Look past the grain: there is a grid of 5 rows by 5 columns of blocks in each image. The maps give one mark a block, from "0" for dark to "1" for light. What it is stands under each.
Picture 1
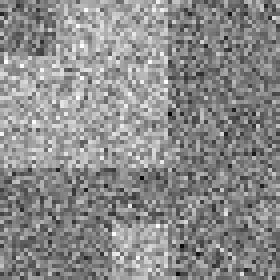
0 1 1 0 0
1 1 1 0 0
1 1 1 0 0
0 0 0 0 0
0 0 1 0 0
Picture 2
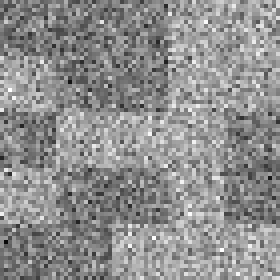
0 0 0 1 1
1 0 0 1 1
0 1 1 1 0
1 0 0 1 0
0 0 1 1 1
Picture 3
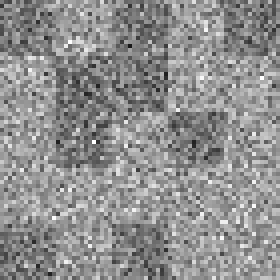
0 1 0 1 0
1 0 0 1 1
1 0 1 0 1
1 1 1 1 1
0 1 0 1 1
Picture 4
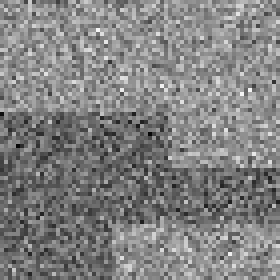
1 1 1 1 1
1 1 1 1 1
0 0 0 1 1
0 0 0 0 0
0 0 1 1 1
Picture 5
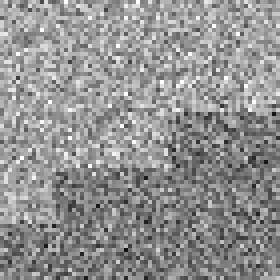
1 1 1 1 1
1 1 1 1 1
1 1 1 0 0
1 0 0 0 0
0 0 0 0 0
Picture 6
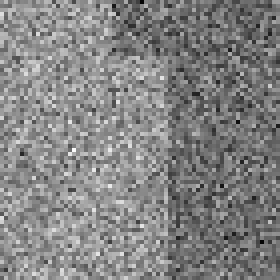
1 1 0 0 0
1 1 1 0 0
1 1 1 0 0
1 1 1 0 0
1 1 1 0 0
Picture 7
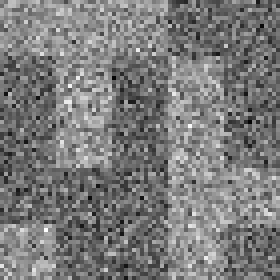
1 1 1 0 0
0 1 0 1 0
0 1 0 1 0
0 0 0 1 1
1 0 0 1 0
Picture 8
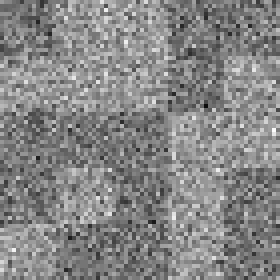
0 1 1 0 0
1 1 1 0 1
0 0 0 1 1
0 1 0 1 0
1 0 0 1 0
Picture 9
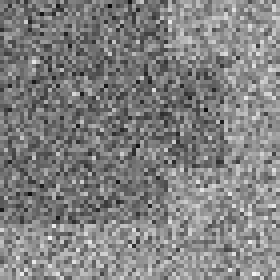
0 0 0 1 1
0 0 0 0 1
0 0 0 0 1
0 0 0 1 1
1 1 1 1 1
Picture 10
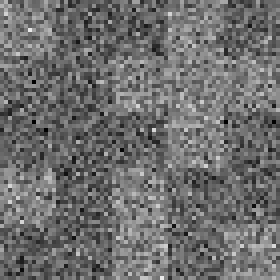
1 0 0 1 0
0 0 1 1 1
0 0 0 1 0
1 0 1 0 0
0 0 1 0 1
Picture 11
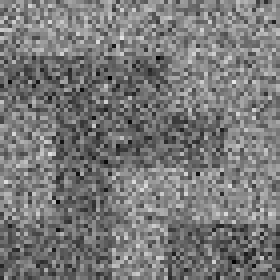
1 1 1 1 1
0 0 0 1 1
1 0 0 0 1
1 0 1 1 1
0 0 1 0 0
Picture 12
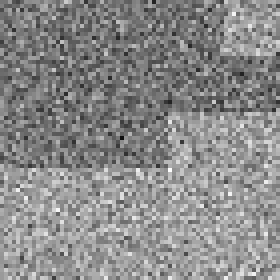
0 0 0 0 1
0 0 0 0 0
0 0 0 1 1
1 1 1 1 1
1 1 1 1 1
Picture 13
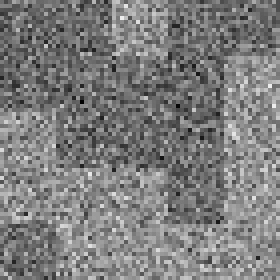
0 0 1 0 0
0 0 0 0 1
1 0 0 0 1
1 1 1 0 1
0 1 1 1 1
